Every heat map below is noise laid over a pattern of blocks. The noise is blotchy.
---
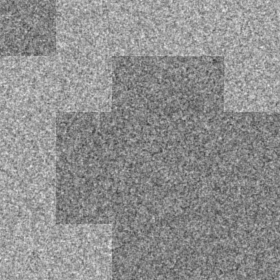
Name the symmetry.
mirrored about the diagonal from the top left
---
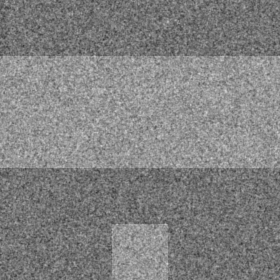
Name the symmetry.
left and right mirror each other
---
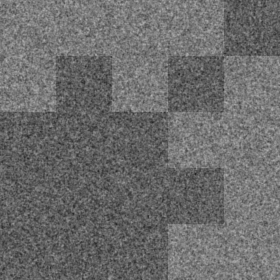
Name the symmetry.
mirrored about the diagonal from the bottom left
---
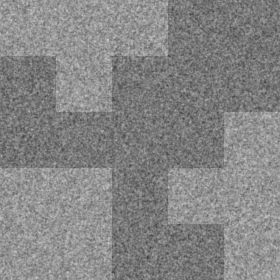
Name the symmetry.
mirrored about the diagonal from the bottom left
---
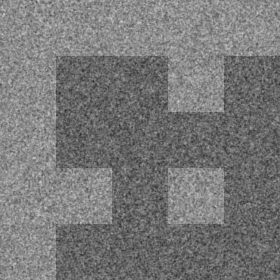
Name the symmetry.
mirrored about the diagonal from the top left
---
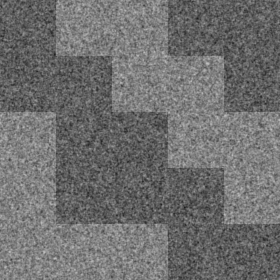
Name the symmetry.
mirrored about the diagonal from the bottom left
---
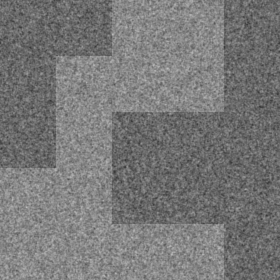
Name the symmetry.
no symmetry
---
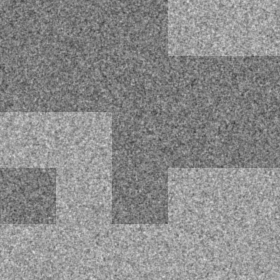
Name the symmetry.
no symmetry
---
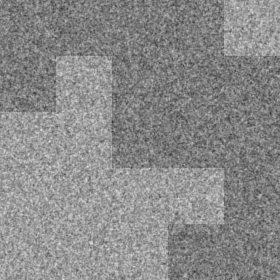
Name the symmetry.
mirrored about the diagonal from the bottom left
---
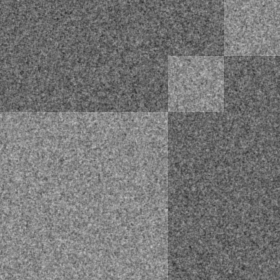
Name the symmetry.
mirrored about the diagonal from the bottom left
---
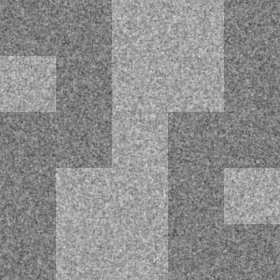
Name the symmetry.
the same after a half turn
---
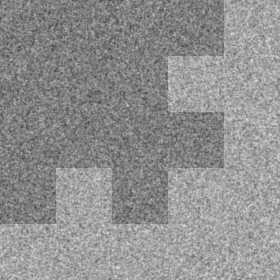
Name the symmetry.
mirrored about the diagonal from the top left
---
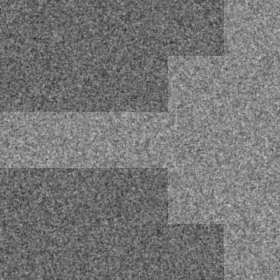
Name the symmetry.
top and bottom mirror each other
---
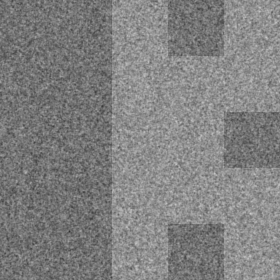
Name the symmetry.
top and bottom mirror each other
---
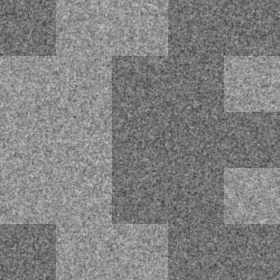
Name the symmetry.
top and bottom mirror each other
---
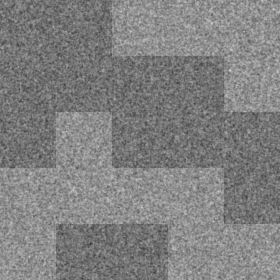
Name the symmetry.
no symmetry
